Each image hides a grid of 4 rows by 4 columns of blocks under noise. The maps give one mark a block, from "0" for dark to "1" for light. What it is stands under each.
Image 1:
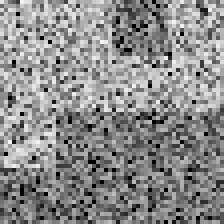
1 1 0 1
1 1 1 1
1 0 0 0
0 0 0 0
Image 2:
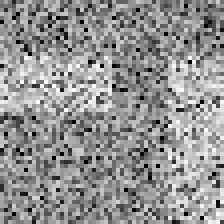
0 0 0 0
1 1 0 1
0 0 0 1
0 0 0 1
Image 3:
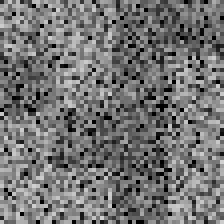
1 1 0 0
0 1 0 1
1 0 0 1
1 1 0 1
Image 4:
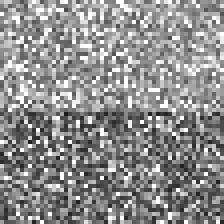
1 1 1 1
1 1 1 1
0 0 0 0
0 0 0 0
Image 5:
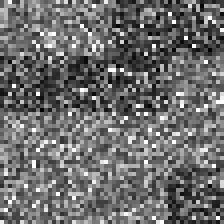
1 1 0 0
0 0 0 1
1 1 1 1
1 1 1 0
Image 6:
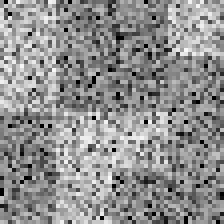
1 0 0 1
1 0 0 0
0 1 1 0
0 1 0 0
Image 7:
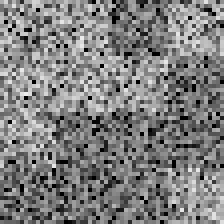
1 1 0 1
1 1 1 0
1 0 0 0
0 0 0 1
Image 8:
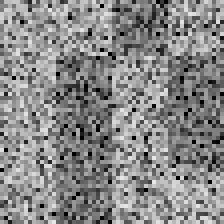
1 1 0 1
1 0 1 0
1 0 1 0
1 0 1 1
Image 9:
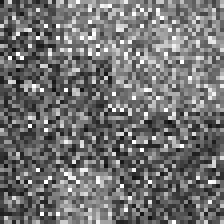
0 1 1 1
0 0 1 1
0 0 0 0
0 1 0 0
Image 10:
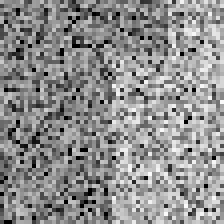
0 0 0 1
0 0 1 1
0 0 1 1
0 0 1 1
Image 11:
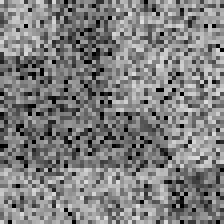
1 0 1 1
0 0 1 1
0 0 0 1
1 1 1 0
